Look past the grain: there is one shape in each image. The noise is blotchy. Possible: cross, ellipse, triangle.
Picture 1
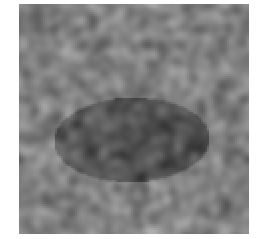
ellipse
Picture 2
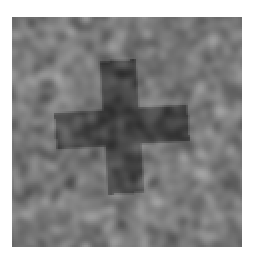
cross
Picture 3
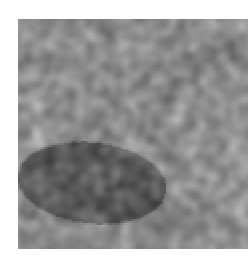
ellipse
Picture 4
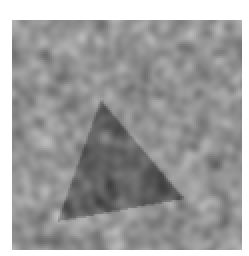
triangle
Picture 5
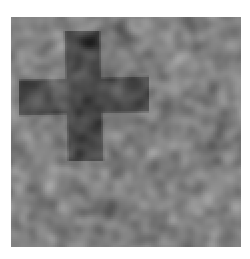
cross
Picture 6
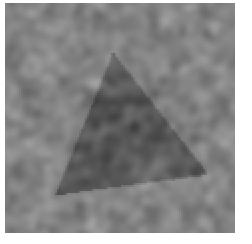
triangle
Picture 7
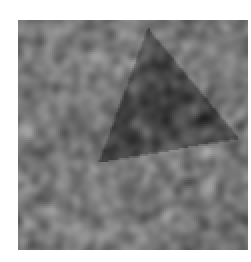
triangle
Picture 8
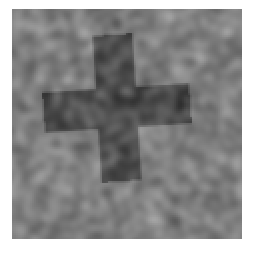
cross
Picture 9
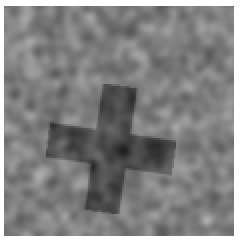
cross
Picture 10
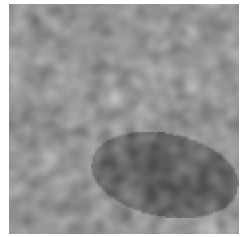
ellipse
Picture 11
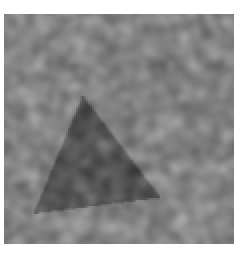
triangle
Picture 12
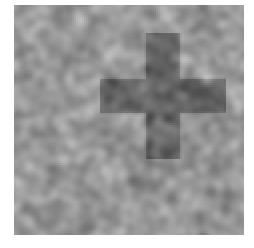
cross
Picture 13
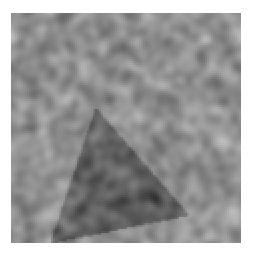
triangle
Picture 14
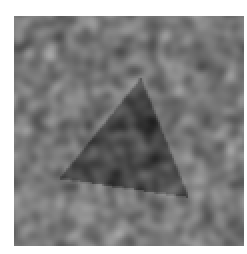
triangle
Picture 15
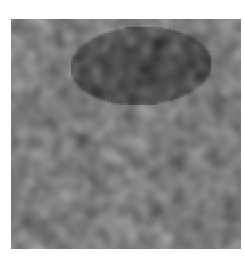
ellipse
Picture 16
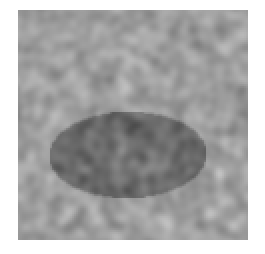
ellipse
